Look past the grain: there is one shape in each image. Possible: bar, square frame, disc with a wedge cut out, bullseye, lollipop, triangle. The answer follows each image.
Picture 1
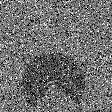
disc with a wedge cut out
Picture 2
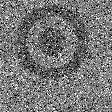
bullseye
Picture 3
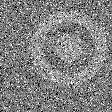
bullseye
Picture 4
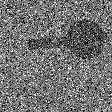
lollipop
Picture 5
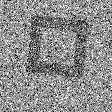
square frame
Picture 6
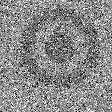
bullseye
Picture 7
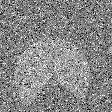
disc with a wedge cut out
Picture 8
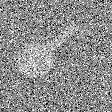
lollipop
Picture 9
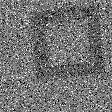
square frame
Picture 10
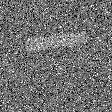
bar
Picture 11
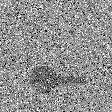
lollipop
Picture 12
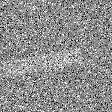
bar
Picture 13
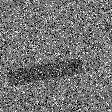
bar
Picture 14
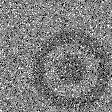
bullseye
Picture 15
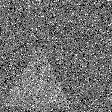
triangle
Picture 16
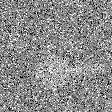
lollipop
